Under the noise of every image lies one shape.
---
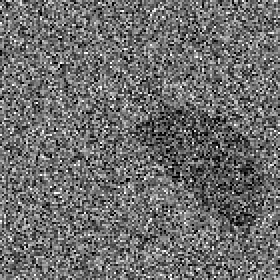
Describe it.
dark half disc
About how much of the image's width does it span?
half
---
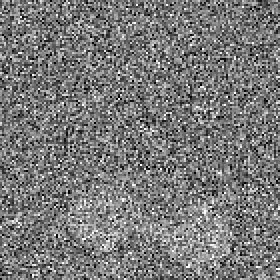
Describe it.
light dumbbell
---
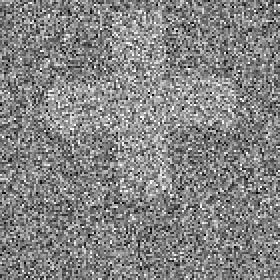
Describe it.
light cross
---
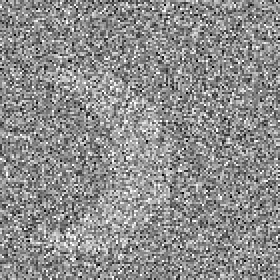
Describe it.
light crescent
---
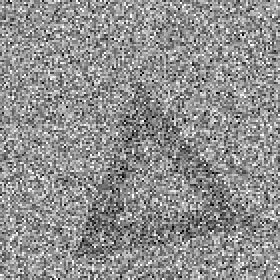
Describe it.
dark triangle frame
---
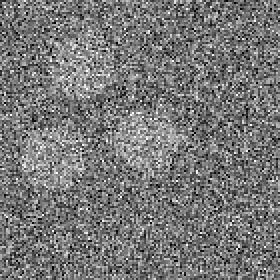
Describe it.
light three dots
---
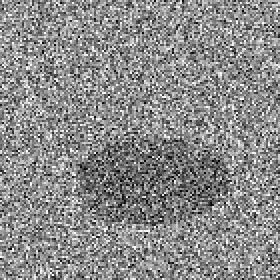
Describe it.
dark ellipse
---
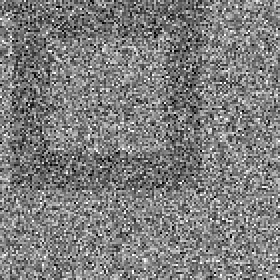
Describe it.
dark square frame
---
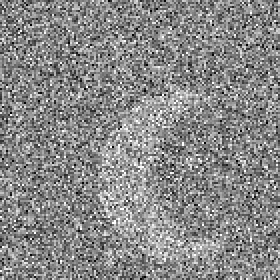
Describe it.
light crescent
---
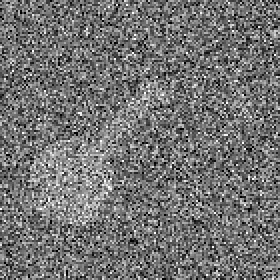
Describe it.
light lollipop
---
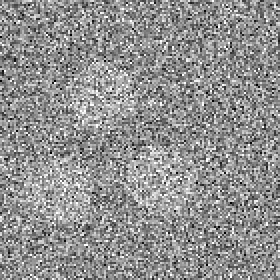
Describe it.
light three dots
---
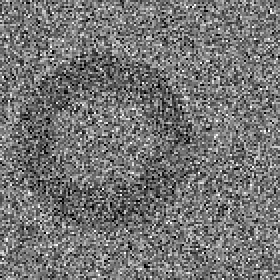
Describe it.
dark ring
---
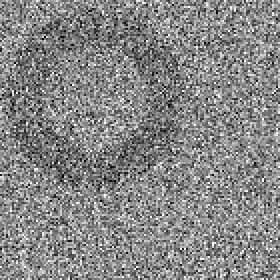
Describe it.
dark ring
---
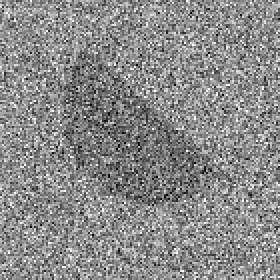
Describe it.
dark half disc
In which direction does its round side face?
down and left
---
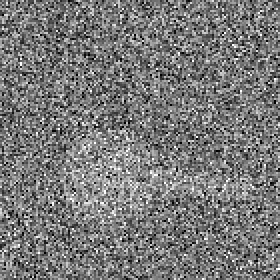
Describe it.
light lollipop
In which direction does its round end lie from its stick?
left
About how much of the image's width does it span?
two thirds
